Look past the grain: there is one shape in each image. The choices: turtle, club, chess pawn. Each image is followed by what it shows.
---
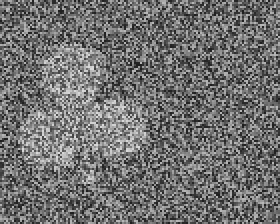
club
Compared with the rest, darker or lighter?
lighter
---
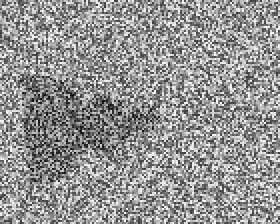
chess pawn
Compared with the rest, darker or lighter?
darker
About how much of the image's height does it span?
half
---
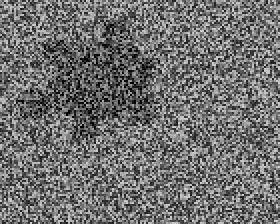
turtle
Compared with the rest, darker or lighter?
darker
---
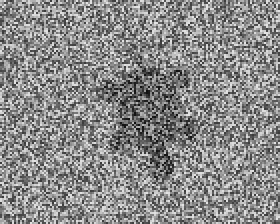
turtle
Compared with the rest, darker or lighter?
darker
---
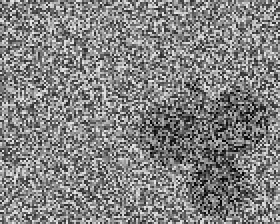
club
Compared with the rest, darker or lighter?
darker
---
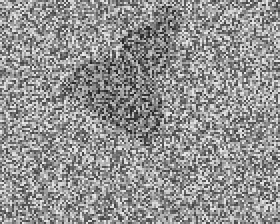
chess pawn
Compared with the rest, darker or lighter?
darker
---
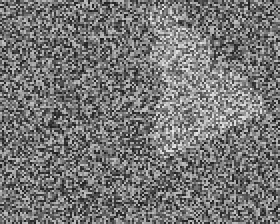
chess pawn
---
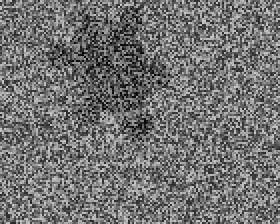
turtle
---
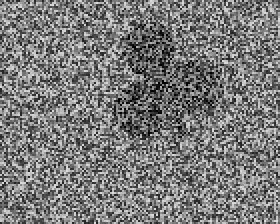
club
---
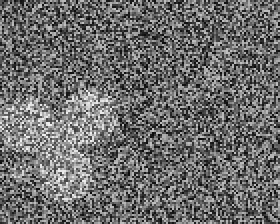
club
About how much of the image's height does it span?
half
